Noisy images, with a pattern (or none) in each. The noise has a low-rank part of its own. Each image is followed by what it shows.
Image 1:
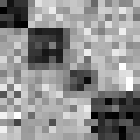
blocks along the diagonal
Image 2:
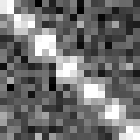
blocks along the diagonal
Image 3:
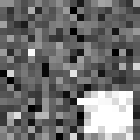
one block
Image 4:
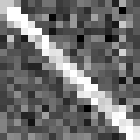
a diagonal band
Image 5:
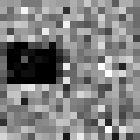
one block
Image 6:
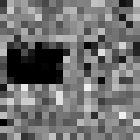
one block
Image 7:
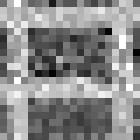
bands of rows crossing bands of columns
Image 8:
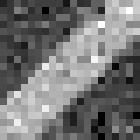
a diagonal band
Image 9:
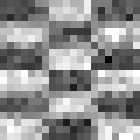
a checkerboard
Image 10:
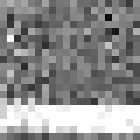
one band of rows
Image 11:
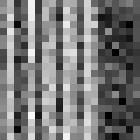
bands of columns
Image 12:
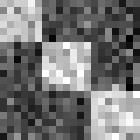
blocks along the diagonal
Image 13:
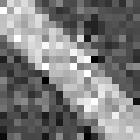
a diagonal band
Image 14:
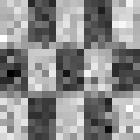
a checkerboard
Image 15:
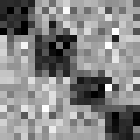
blocks along the diagonal
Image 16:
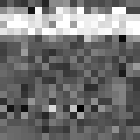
one band of rows
